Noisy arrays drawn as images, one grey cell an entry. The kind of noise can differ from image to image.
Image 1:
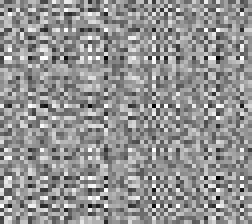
low rank plus noise
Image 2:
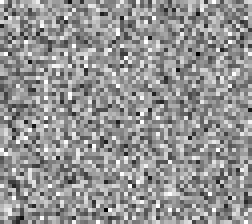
independent entries
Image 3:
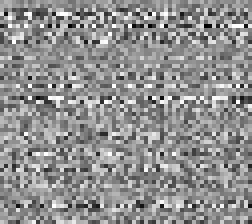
rows of uneven size
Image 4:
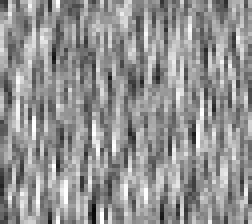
streaked along the columns
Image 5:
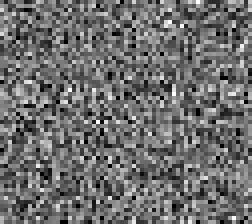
low rank plus noise
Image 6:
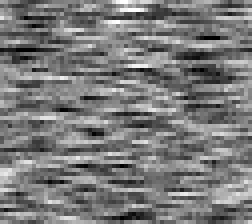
streaked along the rows
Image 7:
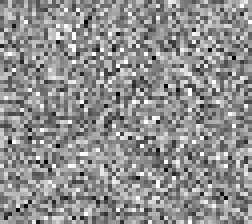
independent entries
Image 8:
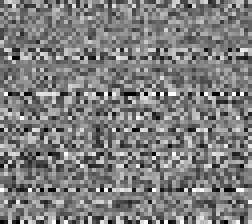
rows of uneven size
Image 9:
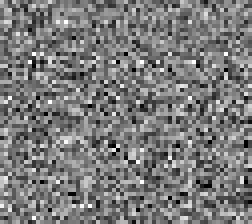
low rank plus noise
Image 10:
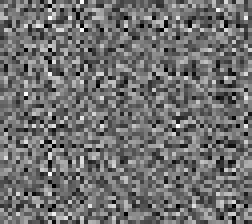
low rank plus noise
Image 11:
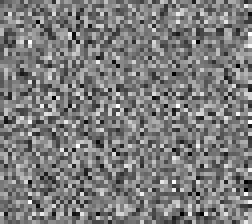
low rank plus noise
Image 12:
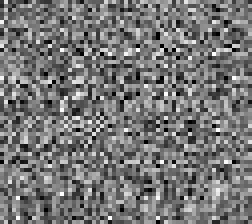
low rank plus noise
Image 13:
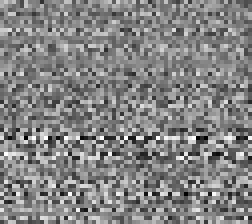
rows of uneven size
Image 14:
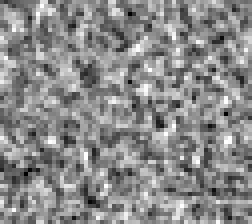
blotchy
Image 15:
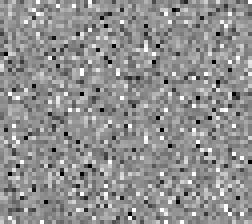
heavy tails
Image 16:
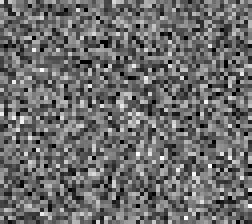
independent entries
